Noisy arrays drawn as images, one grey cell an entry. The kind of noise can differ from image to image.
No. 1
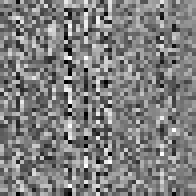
columns of uneven size
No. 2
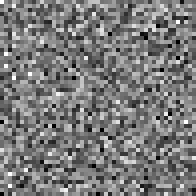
independent entries
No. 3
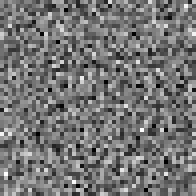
independent entries
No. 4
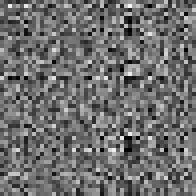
low rank plus noise
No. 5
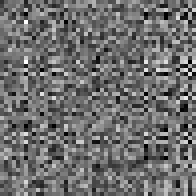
low rank plus noise
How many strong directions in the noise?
one
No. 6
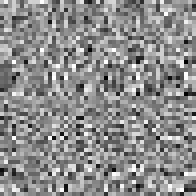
low rank plus noise
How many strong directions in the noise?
two
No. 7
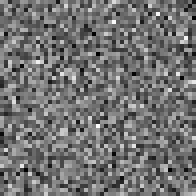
independent entries
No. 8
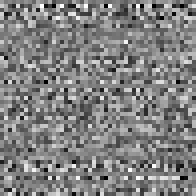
rows of uneven size
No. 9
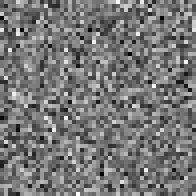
independent entries
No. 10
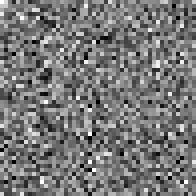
low rank plus noise
